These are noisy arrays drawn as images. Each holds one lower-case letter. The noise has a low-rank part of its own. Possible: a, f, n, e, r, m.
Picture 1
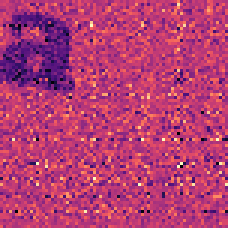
a
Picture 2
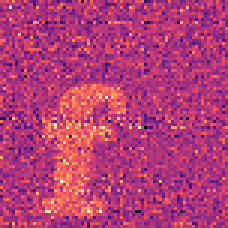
f
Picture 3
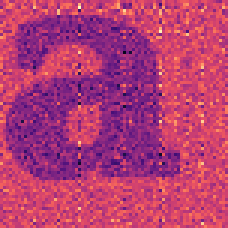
a
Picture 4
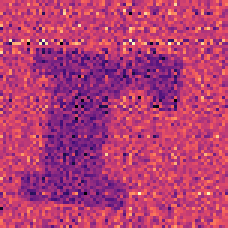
r
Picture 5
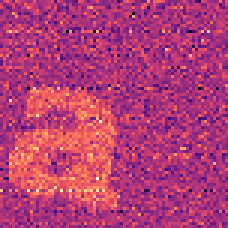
a
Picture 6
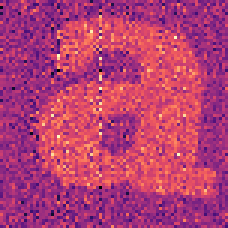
a
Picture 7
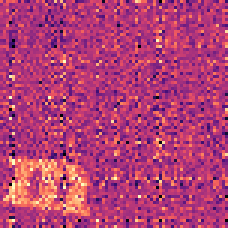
m
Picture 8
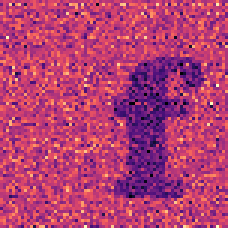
f
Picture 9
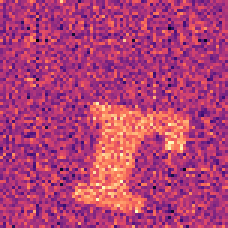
r
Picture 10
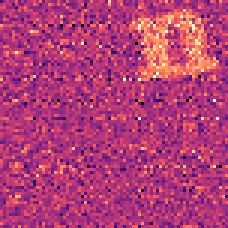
n
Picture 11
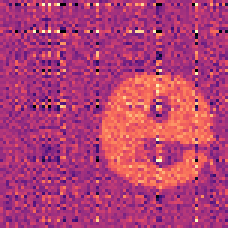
e
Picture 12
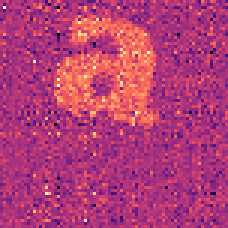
a
